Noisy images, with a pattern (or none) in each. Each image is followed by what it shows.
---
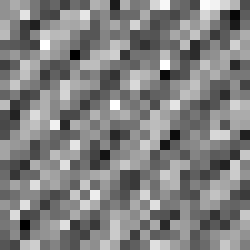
diagonal stripes
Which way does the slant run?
bottom left to top right
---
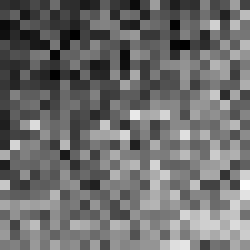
a smooth slope
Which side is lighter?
bottom right
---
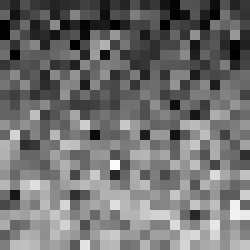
a smooth slope
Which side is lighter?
bottom
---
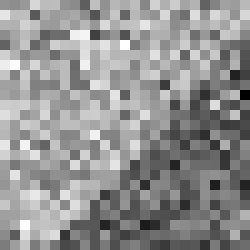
a sharp edge
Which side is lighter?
top left
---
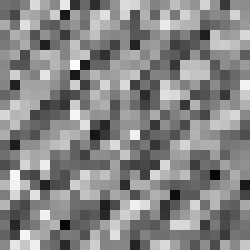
diagonal stripes
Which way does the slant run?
bottom left to top right
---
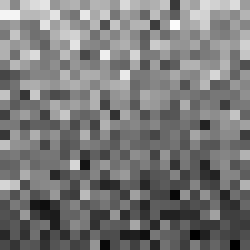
a smooth slope
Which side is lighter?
top
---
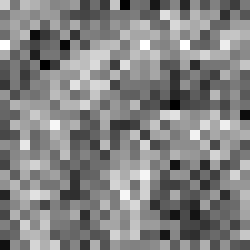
rings round one point
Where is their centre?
bottom right
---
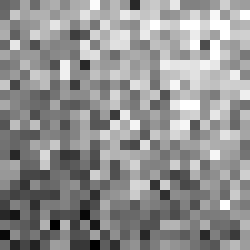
a smooth slope
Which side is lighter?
top right
